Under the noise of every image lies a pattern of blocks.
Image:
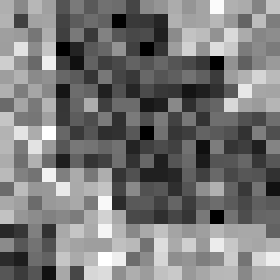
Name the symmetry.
mirrored about the diagonal from the bottom left
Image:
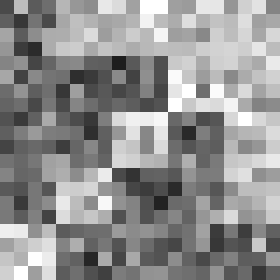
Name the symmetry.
mirrored about the diagonal from the bottom left
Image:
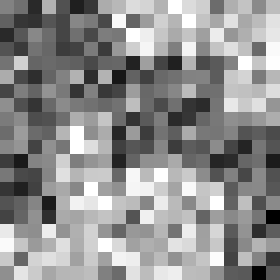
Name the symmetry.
no symmetry
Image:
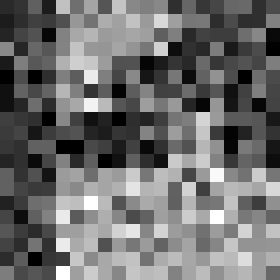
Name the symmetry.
no symmetry
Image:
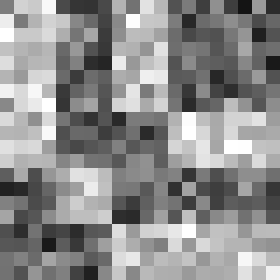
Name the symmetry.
mirrored about the diagonal from the bottom left
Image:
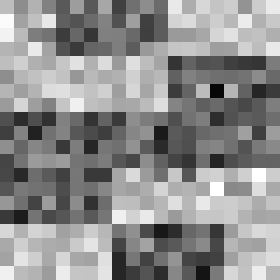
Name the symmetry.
the same after a half turn
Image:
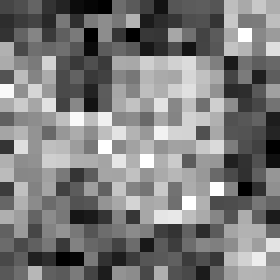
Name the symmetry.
top and bottom mirror each other
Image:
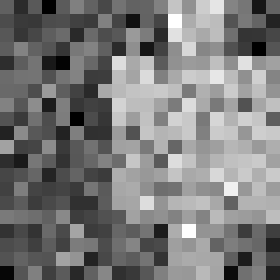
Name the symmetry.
top and bottom mirror each other
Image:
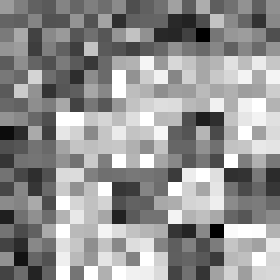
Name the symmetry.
mirrored about the diagonal from the top left
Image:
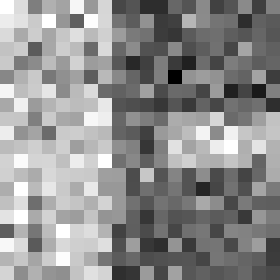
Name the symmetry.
top and bottom mirror each other
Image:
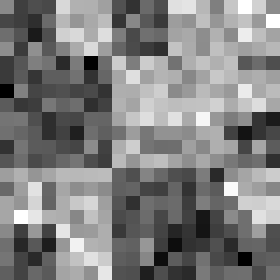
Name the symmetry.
mirrored about the diagonal from the bottom left
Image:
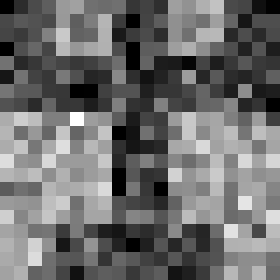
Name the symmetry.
left and right mirror each other
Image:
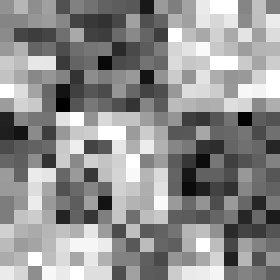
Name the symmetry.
mirrored about the diagonal from the bottom left
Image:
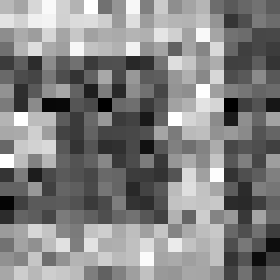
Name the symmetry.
top and bottom mirror each other
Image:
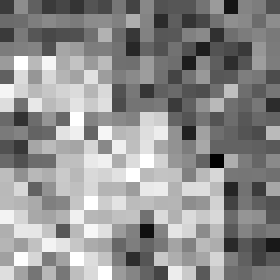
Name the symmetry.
mirrored about the diagonal from the bottom left
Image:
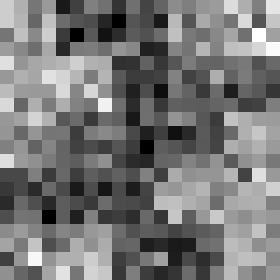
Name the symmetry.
the same after a half turn
